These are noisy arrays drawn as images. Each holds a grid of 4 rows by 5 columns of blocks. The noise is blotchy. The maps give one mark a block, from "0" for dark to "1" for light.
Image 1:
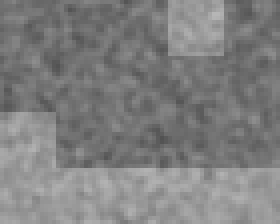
0 0 0 1 0
0 0 0 0 0
1 0 0 0 0
1 1 1 1 1
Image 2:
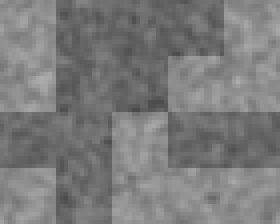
1 0 0 0 1
1 0 0 1 1
0 0 1 0 0
1 0 1 1 1
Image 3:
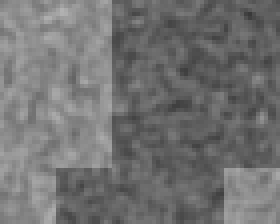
1 1 0 0 0
1 1 0 0 0
1 1 0 0 0
1 0 0 0 1
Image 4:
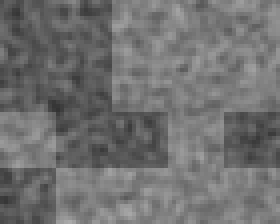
0 0 1 1 1
0 0 1 1 1
1 0 0 1 0
0 1 1 1 1
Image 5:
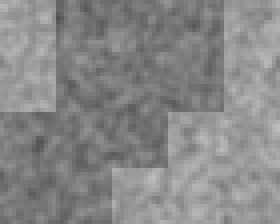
1 0 0 0 1
1 0 0 0 1
0 0 0 1 1
0 0 1 1 1
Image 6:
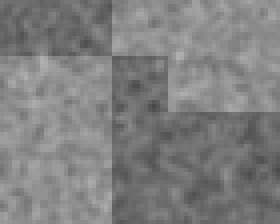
0 0 1 1 1
1 1 0 1 1
1 1 0 0 0
1 1 0 0 0
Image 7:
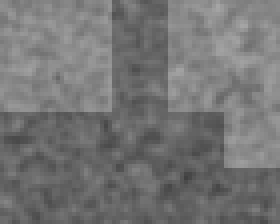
1 1 0 1 1
1 1 0 1 1
0 0 0 0 1
0 0 0 0 0
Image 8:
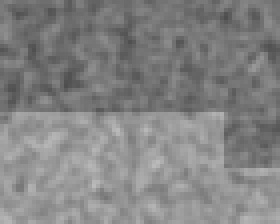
0 0 0 0 0
0 0 0 0 0
1 1 1 1 0
1 1 1 1 1
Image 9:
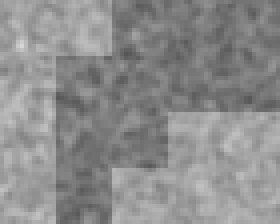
1 1 0 0 0
1 0 0 0 0
1 0 0 1 1
1 0 1 1 1
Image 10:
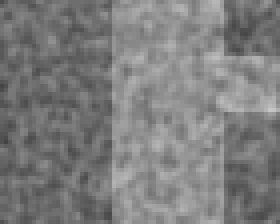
0 0 1 1 0
0 0 1 1 1
0 0 1 1 0
0 0 1 1 0
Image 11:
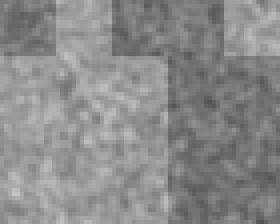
0 1 0 0 1
1 1 1 0 0
1 1 1 0 0
1 1 1 0 0
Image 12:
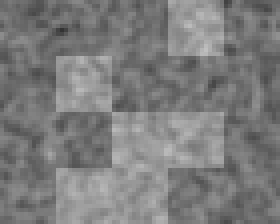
0 0 0 1 0
0 1 0 0 0
0 0 1 1 0
0 1 1 0 0
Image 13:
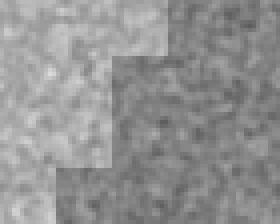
1 1 1 0 0
1 1 0 0 0
1 1 0 0 0
1 0 0 0 0
